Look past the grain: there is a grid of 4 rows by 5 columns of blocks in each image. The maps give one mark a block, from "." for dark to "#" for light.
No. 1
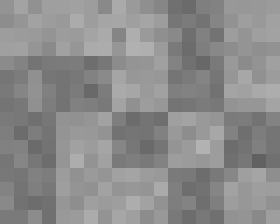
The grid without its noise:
###.#
..#.#
.#.#.
.##.#
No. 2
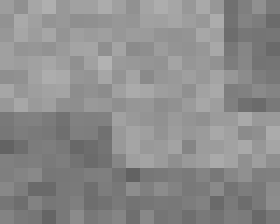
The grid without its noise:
####.
####.
..###
.....
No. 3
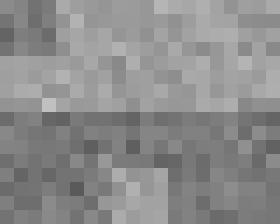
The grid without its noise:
.####
#####
.....
..#..
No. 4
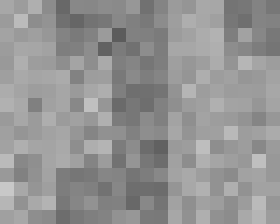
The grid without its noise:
#..#.
##.##
##.##
#..##
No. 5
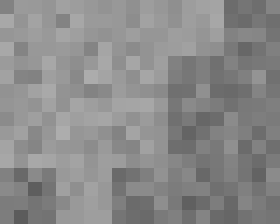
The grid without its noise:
####.
###..
###..
.#...
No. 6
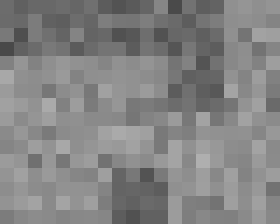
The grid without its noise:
....#
###.#
#####
##.##
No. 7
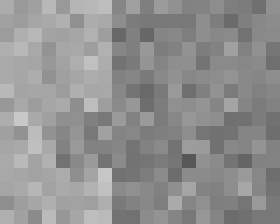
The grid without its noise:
##...
##...
#....
##...
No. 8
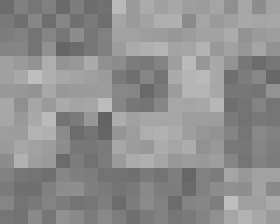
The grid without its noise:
..###
##.#.
#.##.
....#
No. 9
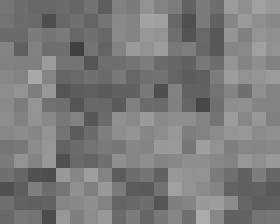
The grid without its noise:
..#.#
#...#
#.###
.#.#.
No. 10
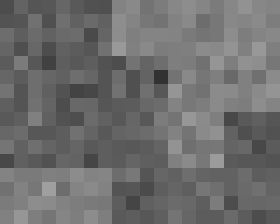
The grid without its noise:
..###
...##
...#.
##...
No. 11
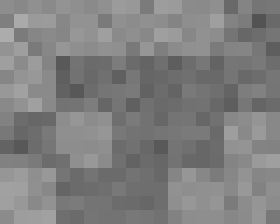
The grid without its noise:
####.
#....
.#..#
#..##
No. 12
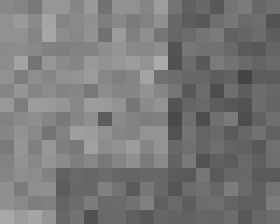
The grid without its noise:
###..
###..
###..
#....
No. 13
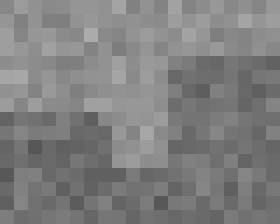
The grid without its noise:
#####
###..
..#..
.....
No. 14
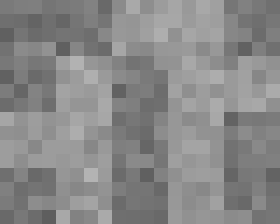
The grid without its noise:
..##.
.#.##
##.#.
.#.#.
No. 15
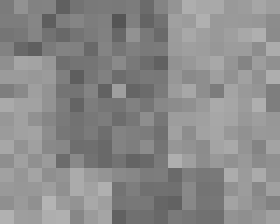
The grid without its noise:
...##
#..##
#..##
##..#
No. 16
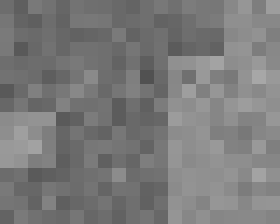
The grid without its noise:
....#
...##
#..##
...##
